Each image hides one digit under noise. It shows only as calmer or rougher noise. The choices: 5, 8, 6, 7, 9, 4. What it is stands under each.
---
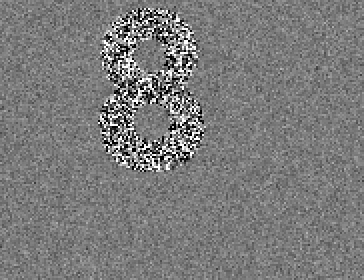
8
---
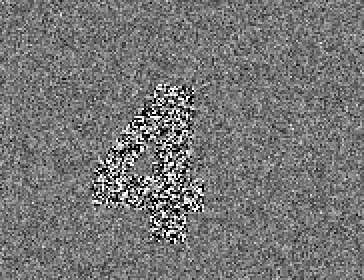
4
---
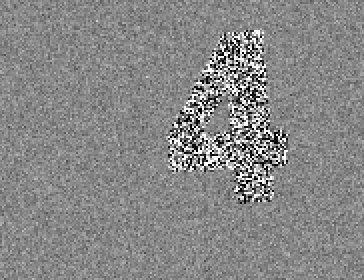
4
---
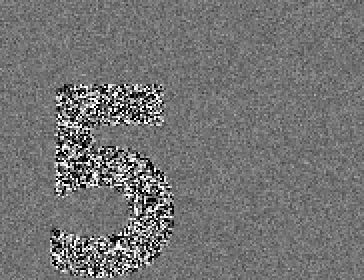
5
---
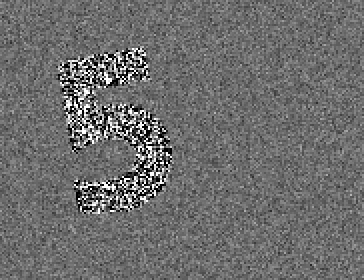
5
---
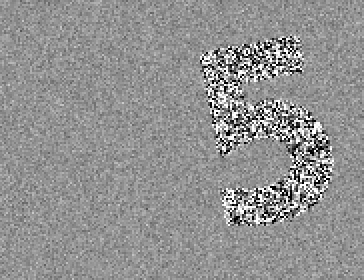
5
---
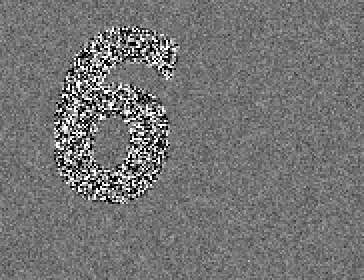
6
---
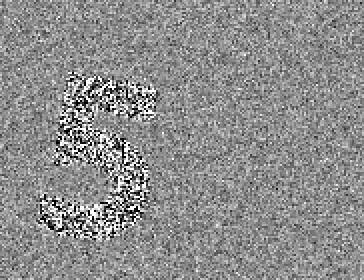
5
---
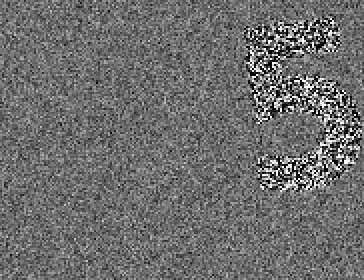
5
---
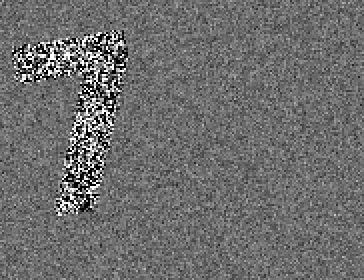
7
